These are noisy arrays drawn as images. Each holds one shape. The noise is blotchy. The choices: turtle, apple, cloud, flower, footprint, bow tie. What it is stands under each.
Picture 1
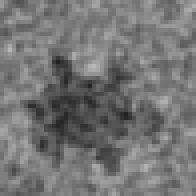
dark turtle
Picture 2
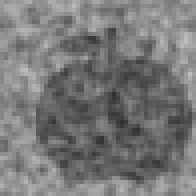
dark apple
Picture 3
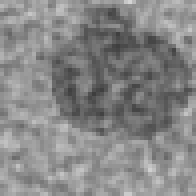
dark apple
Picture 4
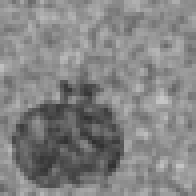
dark apple
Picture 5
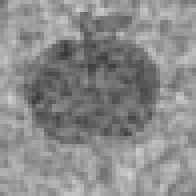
dark apple
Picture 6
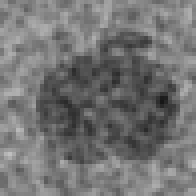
dark apple
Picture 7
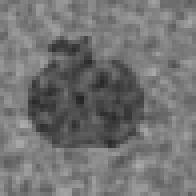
dark apple
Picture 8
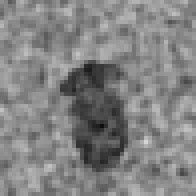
dark footprint
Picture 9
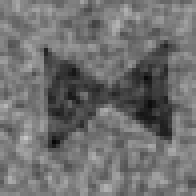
dark bow tie
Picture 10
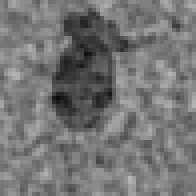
dark footprint
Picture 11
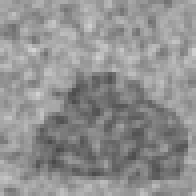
dark cloud
